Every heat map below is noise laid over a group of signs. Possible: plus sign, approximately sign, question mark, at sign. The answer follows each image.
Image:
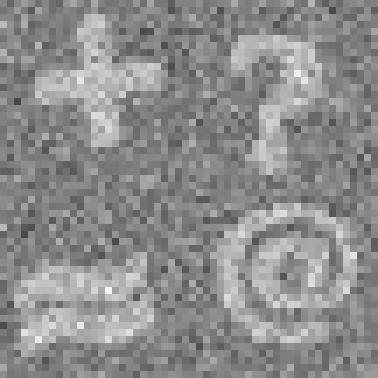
top left: plus sign; top right: question mark; bottom left: approximately sign; bottom right: at sign
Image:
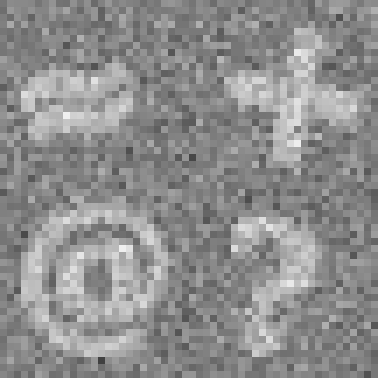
top left: approximately sign; top right: plus sign; bottom left: at sign; bottom right: question mark
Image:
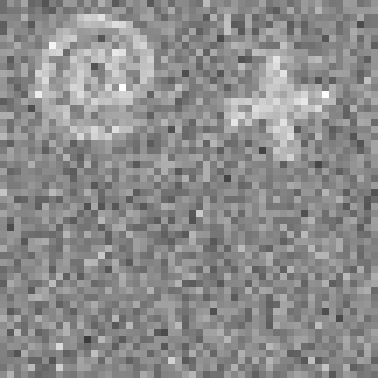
top left: at sign; top right: plus sign
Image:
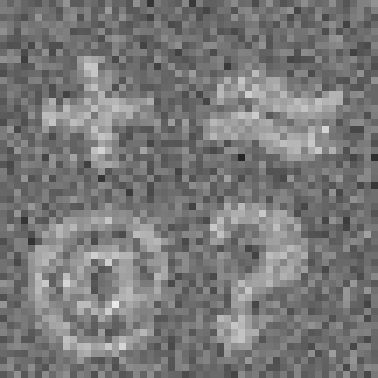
top left: plus sign; top right: approximately sign; bottom left: at sign; bottom right: question mark
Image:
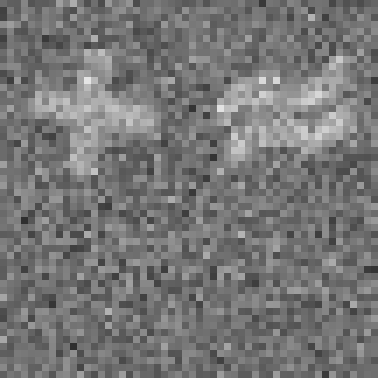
top left: plus sign; top right: approximately sign
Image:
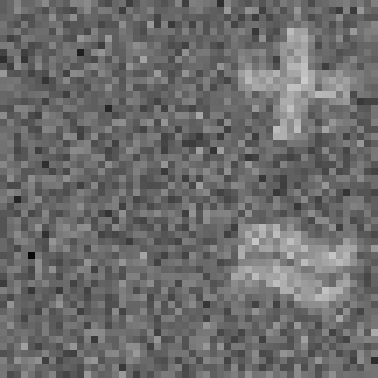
top right: plus sign; bottom right: approximately sign
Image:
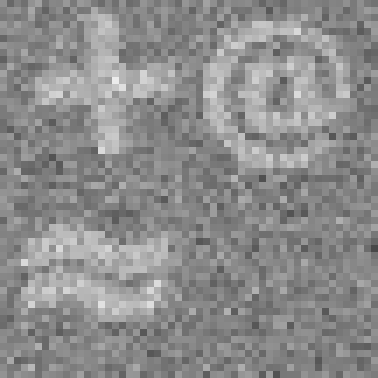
top left: plus sign; top right: at sign; bottom left: approximately sign
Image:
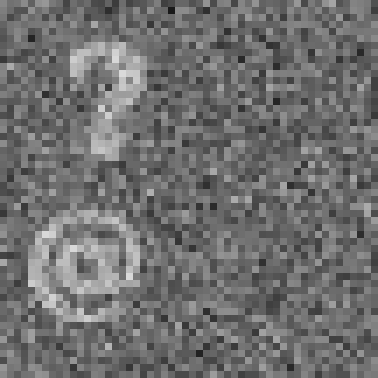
top left: question mark; bottom left: at sign
